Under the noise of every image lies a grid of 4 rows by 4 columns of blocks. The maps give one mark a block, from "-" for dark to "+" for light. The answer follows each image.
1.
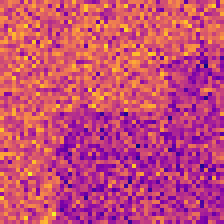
+ + + +
+ + + -
+ - - -
+ - - -
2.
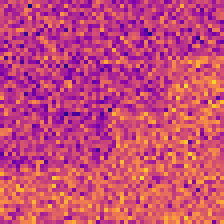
- - - -
- - - +
- - + +
+ + + +
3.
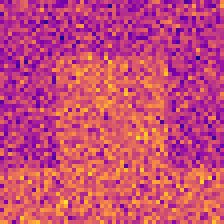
- - - -
- + + -
- + + -
+ + + +
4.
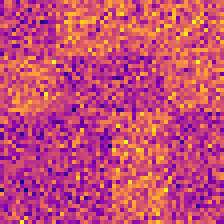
- + + +
+ - - +
- - + -
- - + -
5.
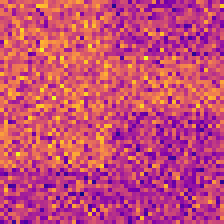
+ + - -
+ + + +
+ + - -
- - - -
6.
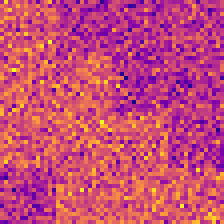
+ - - -
+ + - -
+ + + -
- + + +
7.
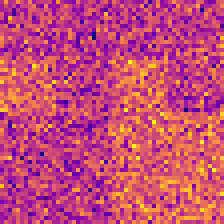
- - - -
+ - + -
- - + +
- - + +
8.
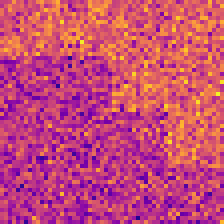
+ + + +
- - + +
- - - +
- - - -
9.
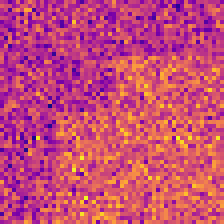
- - - -
- - + +
- + + +
- + + +
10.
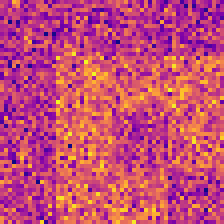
- - - -
- + + +
- + - +
- + + -
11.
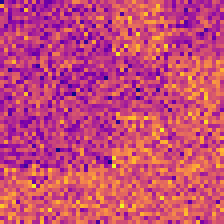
- - + -
- - - +
- - + +
+ + + +
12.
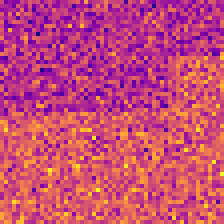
- - - -
- - - +
+ + + +
+ + + +
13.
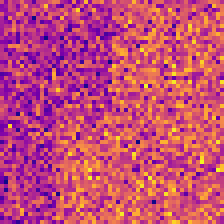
- - + +
- - + +
- + + +
- + + +
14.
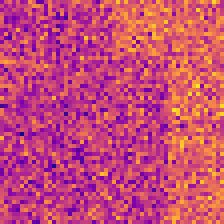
- - + +
- - - +
- - - +
- - - +
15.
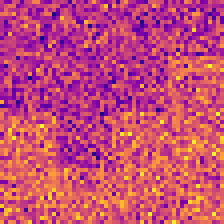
- - - -
- - - +
+ - + +
+ + + +
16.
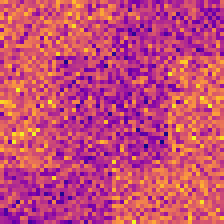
+ + - -
+ - - +
+ - - +
- - + +
